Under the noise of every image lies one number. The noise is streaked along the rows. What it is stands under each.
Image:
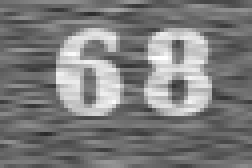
68
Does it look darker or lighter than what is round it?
lighter
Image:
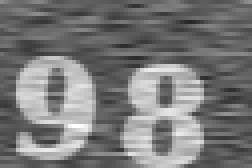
98
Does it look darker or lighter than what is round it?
lighter
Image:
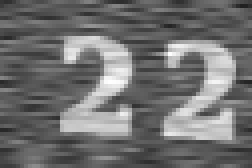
22
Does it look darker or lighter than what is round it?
lighter
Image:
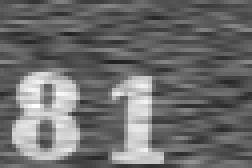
81
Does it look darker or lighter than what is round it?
lighter
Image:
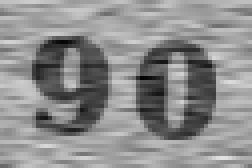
90
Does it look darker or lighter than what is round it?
darker
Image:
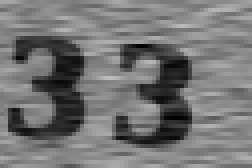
33
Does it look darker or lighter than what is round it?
darker
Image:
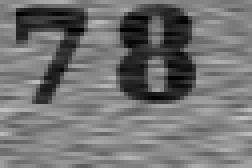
78
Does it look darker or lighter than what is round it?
darker
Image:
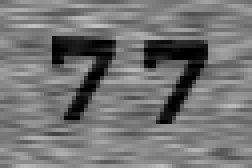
77
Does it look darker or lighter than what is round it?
darker
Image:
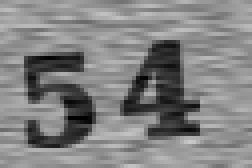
54
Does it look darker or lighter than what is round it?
darker
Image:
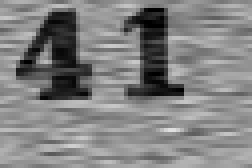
41
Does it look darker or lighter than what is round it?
darker
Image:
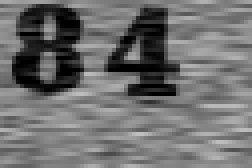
84
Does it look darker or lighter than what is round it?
darker
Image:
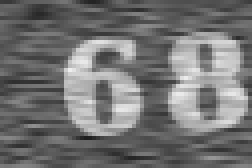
68
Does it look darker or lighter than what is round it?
lighter
